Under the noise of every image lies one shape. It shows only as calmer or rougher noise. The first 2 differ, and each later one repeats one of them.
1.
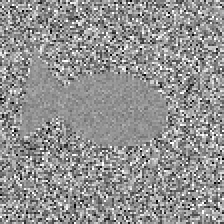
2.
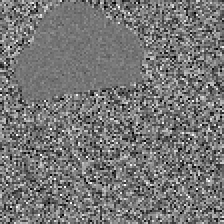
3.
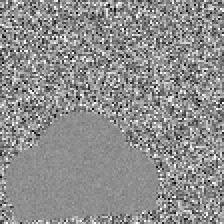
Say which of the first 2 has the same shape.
2
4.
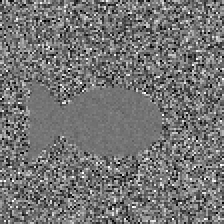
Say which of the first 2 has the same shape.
1
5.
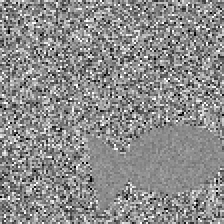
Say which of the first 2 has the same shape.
1
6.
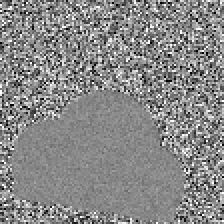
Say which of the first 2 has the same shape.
2
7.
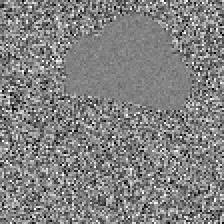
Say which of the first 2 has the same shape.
2
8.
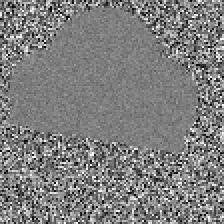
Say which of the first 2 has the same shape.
2
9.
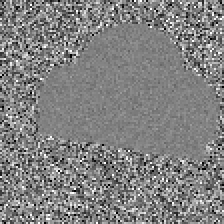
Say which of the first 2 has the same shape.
2
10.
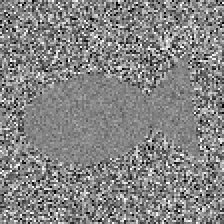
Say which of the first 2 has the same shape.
1
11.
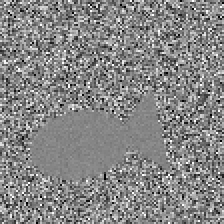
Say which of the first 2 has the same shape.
1
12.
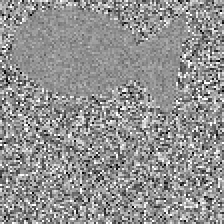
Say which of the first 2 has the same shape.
1
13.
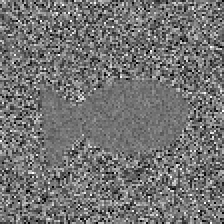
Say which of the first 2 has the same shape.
1
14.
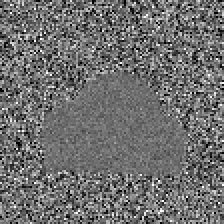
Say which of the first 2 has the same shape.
2
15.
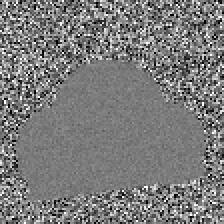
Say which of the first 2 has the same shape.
2
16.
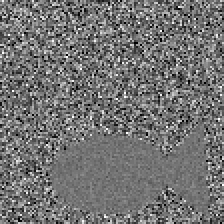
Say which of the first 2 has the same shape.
1
